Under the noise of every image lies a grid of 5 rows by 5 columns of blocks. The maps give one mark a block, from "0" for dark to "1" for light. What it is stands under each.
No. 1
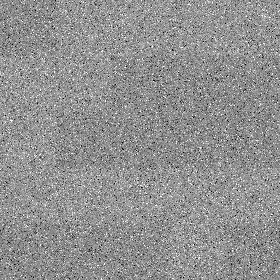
0 1 1 1 1
1 1 0 0 0
1 0 0 0 0
1 1 1 1 1
0 0 0 1 0
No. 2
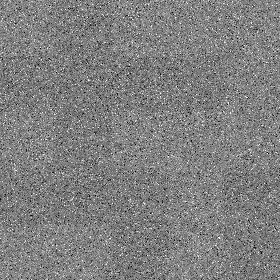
1 0 1 1 1
0 0 0 0 1
1 0 1 1 1
0 0 0 1 0
1 1 0 1 0
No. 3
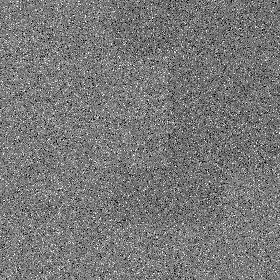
1 1 0 0 0
1 1 1 0 0
1 1 1 0 0
1 1 0 0 1
1 1 1 1 1
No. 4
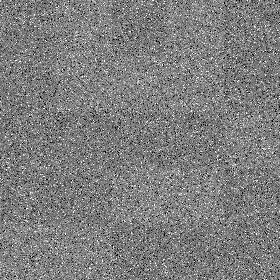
0 1 0 1 0
0 1 1 1 0
0 0 0 0 1
0 0 1 1 0
1 1 0 0 0
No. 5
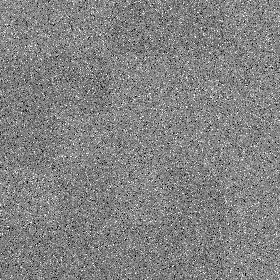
1 1 0 0 1
0 0 1 1 1
0 1 1 1 1
1 0 1 0 1
0 0 0 0 1
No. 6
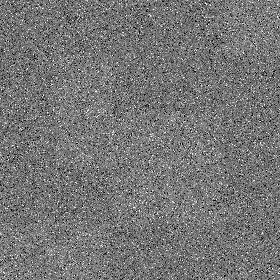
0 0 0 0 1
0 1 0 0 0
0 1 1 1 0
0 0 1 1 0
1 1 0 0 0
